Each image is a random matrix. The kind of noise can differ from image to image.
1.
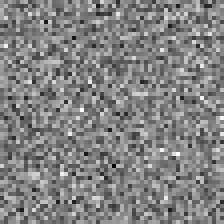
independent entries
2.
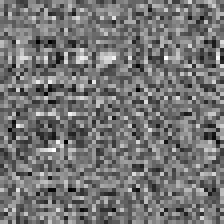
low rank plus noise
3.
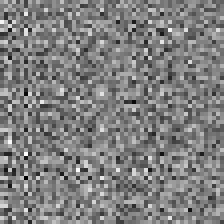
low rank plus noise
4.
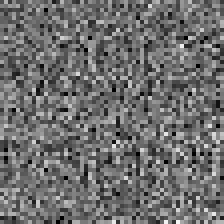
low rank plus noise
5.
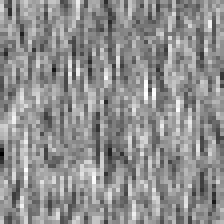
streaked along the columns
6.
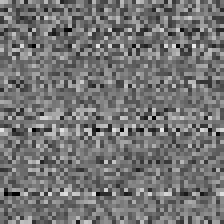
rows of uneven size
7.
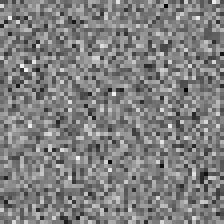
independent entries
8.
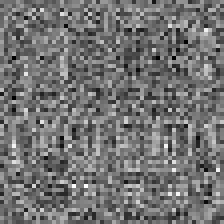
low rank plus noise
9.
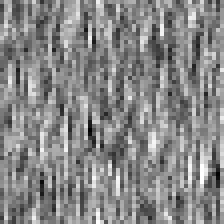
streaked along the columns
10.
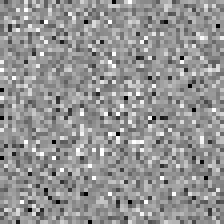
heavy tails
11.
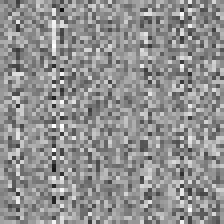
columns of uneven size
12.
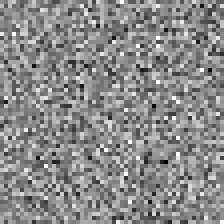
independent entries
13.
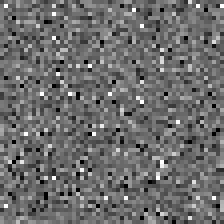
heavy tails
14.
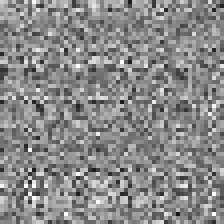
low rank plus noise
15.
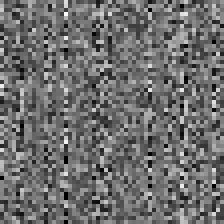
columns of uneven size
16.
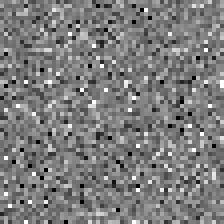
heavy tails
